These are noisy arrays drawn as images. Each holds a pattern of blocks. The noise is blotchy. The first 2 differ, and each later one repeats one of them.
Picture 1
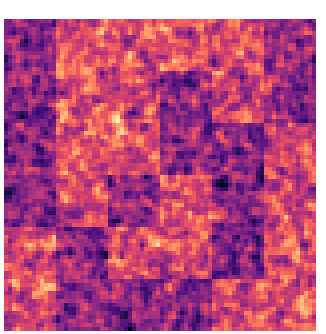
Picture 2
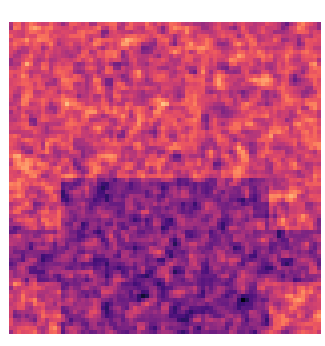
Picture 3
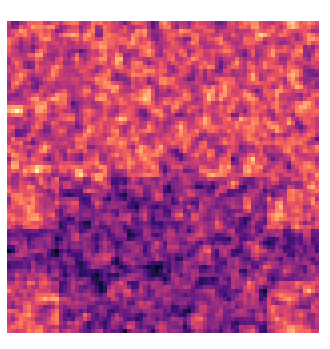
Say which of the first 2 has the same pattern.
2
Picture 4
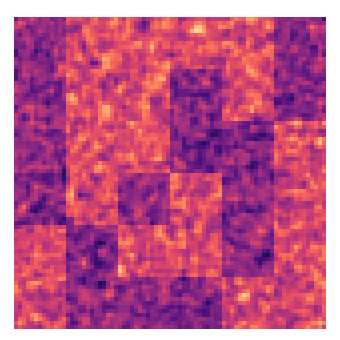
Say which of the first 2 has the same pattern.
1
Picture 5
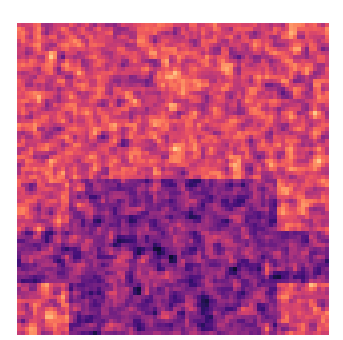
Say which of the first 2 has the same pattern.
2
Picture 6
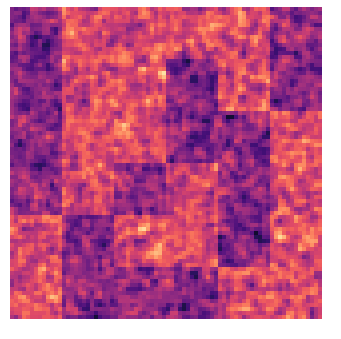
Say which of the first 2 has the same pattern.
1
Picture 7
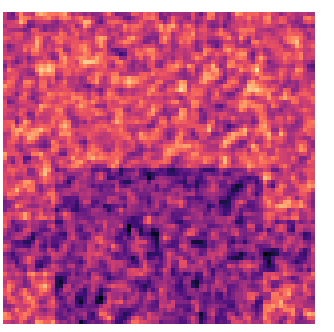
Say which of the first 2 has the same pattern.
2
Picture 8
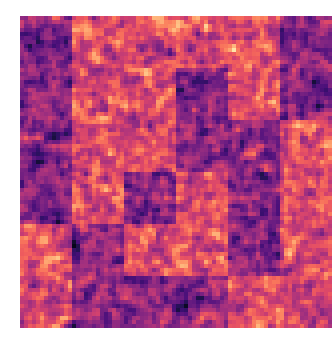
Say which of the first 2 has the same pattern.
1
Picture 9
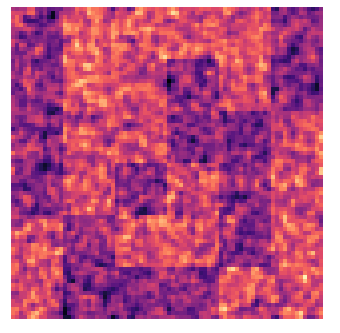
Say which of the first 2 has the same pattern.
1
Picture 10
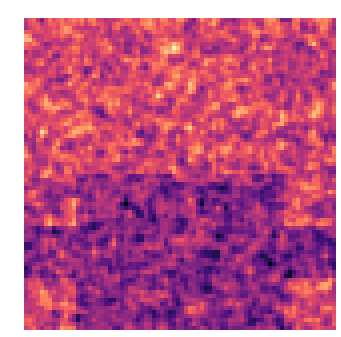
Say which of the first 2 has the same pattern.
2
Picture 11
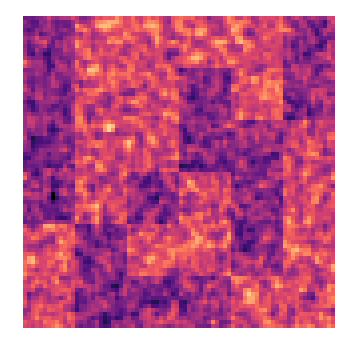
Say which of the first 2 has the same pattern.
1
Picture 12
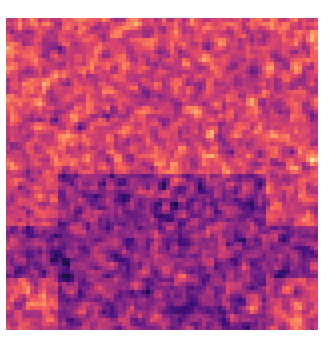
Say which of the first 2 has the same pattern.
2
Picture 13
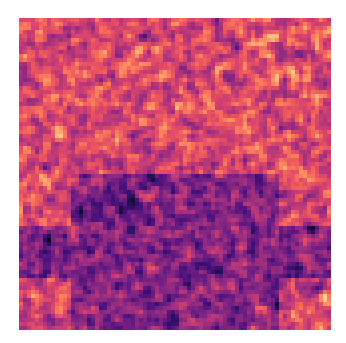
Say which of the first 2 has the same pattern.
2
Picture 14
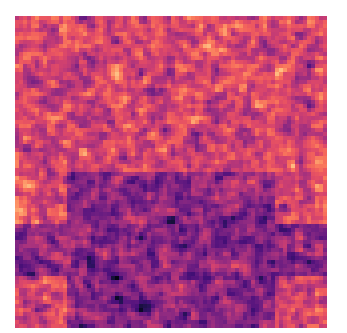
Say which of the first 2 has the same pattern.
2
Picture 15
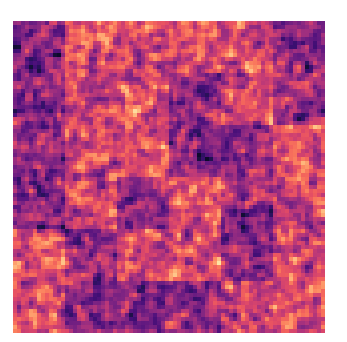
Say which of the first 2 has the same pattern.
1
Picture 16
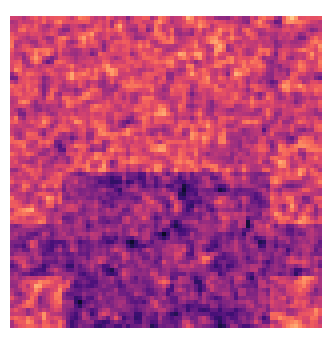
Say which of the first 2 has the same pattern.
2
